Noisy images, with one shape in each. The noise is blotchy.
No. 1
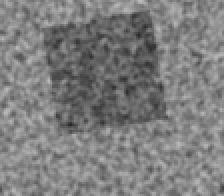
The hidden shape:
square
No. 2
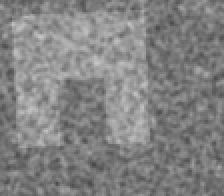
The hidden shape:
square with a notch
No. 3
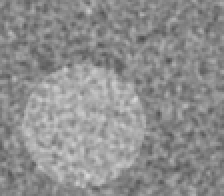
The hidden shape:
disc
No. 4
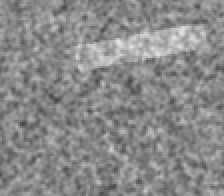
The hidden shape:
bar
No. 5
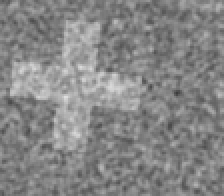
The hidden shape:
cross
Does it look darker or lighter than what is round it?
lighter
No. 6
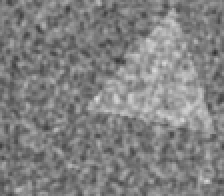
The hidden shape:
triangle
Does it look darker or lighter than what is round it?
lighter
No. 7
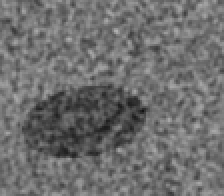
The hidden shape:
ellipse
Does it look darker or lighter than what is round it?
darker
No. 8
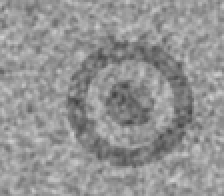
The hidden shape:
bullseye
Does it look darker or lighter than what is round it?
darker
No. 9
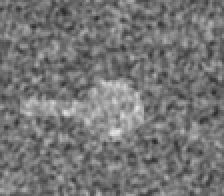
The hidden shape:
lollipop
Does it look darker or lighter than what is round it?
lighter
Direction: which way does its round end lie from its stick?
right
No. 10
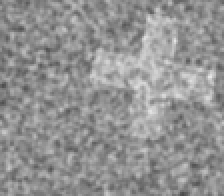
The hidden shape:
cross
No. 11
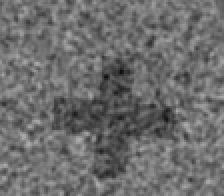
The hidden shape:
cross
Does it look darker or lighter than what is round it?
darker
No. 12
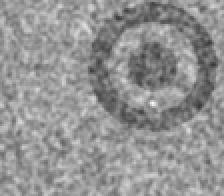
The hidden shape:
bullseye
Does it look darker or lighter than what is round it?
darker
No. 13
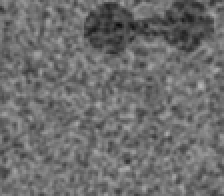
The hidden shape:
dumbbell
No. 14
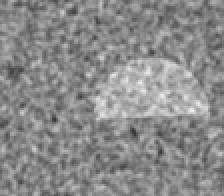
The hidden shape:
half disc
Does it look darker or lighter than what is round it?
lighter
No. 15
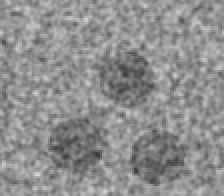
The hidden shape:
three dots
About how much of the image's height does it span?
two thirds
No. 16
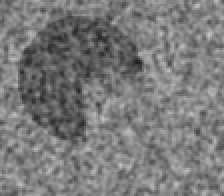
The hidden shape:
disc with a wedge cut out
